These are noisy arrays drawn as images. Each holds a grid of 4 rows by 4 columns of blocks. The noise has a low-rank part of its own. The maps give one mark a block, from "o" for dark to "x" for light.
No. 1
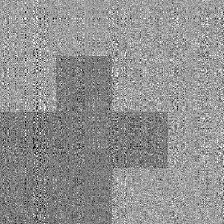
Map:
xxxx
xoxx
ooox
ooxx
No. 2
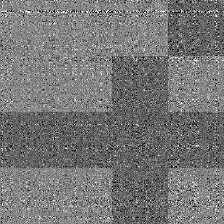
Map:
xxxo
xxox
oooo
xxox
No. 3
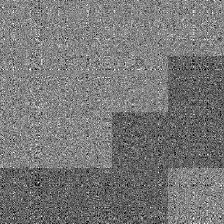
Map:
xxxx
xxxo
xxoo
ooox
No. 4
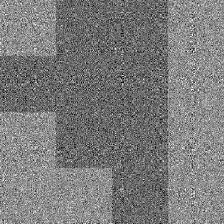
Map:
xoox
ooox
xoox
xxox
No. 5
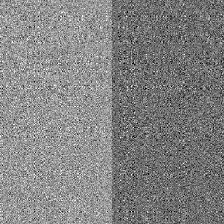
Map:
xxoo
xxoo
xxoo
xxoo
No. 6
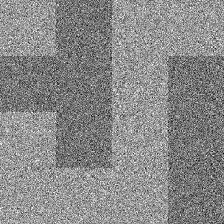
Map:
xoxx
ooxo
xoxo
xxxo
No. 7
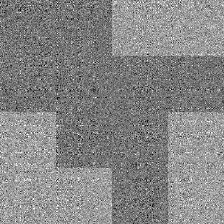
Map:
ooxx
oooo
xoox
xxox
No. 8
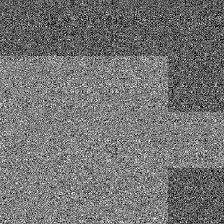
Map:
oooo
xxxo
xxxx
xxxo
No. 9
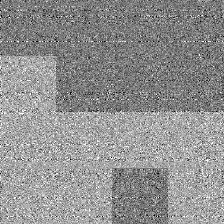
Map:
oooo
xooo
xxxx
xxox
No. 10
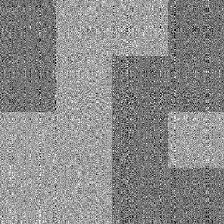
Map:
oxxo
oxoo
xxox
xxoo
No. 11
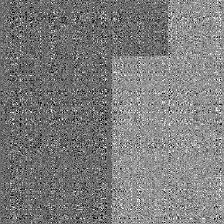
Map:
ooox
ooxx
ooxx
ooxx
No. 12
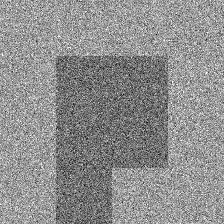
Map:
xxxx
xoox
xoox
xoxx
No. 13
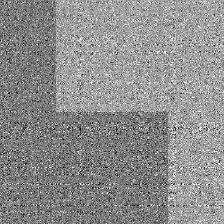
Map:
oxxx
oxxx
ooox
ooox
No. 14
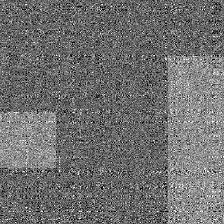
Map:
oooo
ooox
xoox
ooox
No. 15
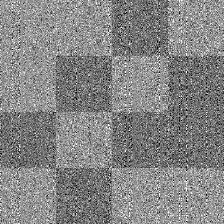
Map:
xxox
xoxo
oxoo
xoxx
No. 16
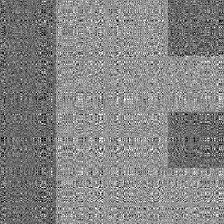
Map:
oxxo
oxxx
oxxo
oxxx
